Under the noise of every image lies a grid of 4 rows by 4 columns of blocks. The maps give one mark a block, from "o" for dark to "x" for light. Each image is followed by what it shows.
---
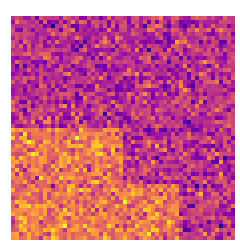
o o o o
o o o o
x x o o
x x x o
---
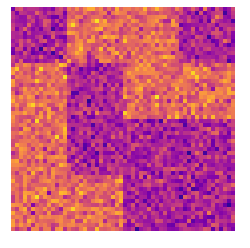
o x x o
x o x x
x o o o
x x o o
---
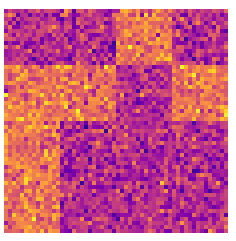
o o x o
x x o x
x o o o
x o o o
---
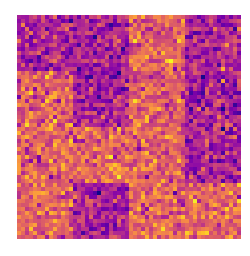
o o x o
x o x o
x x x o
x o x x
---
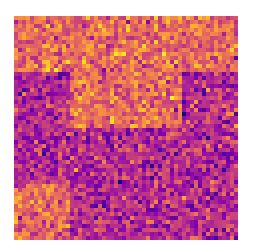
x x x x
o x x o
o o o o
x o o o
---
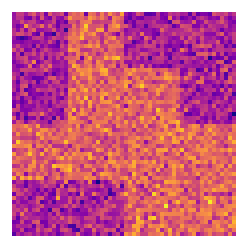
o x o o
o x x o
x x x x
o o x x
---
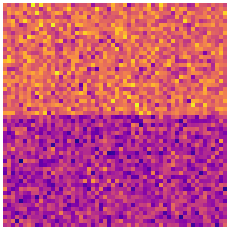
x x x x
x x x x
o o o o
o o o o
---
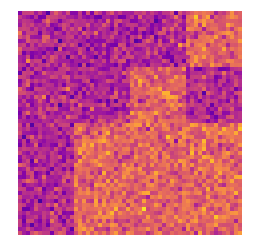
o o o x
o o x o
o x x x
o x x x
